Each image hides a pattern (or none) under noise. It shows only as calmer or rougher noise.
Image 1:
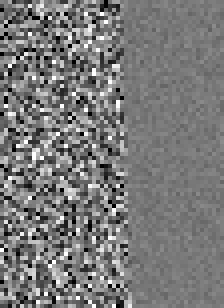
a sharp edge
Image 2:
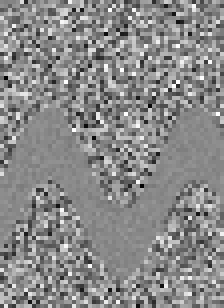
a wavy band
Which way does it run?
left to right
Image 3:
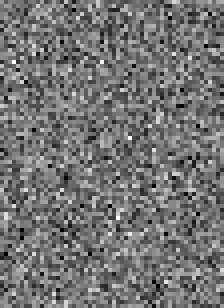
only noise
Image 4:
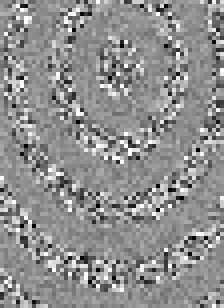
rings round one point
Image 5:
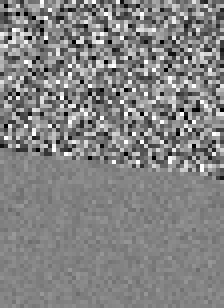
a sharp edge
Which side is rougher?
top
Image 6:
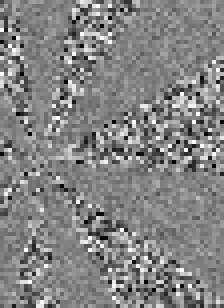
spokes from one point
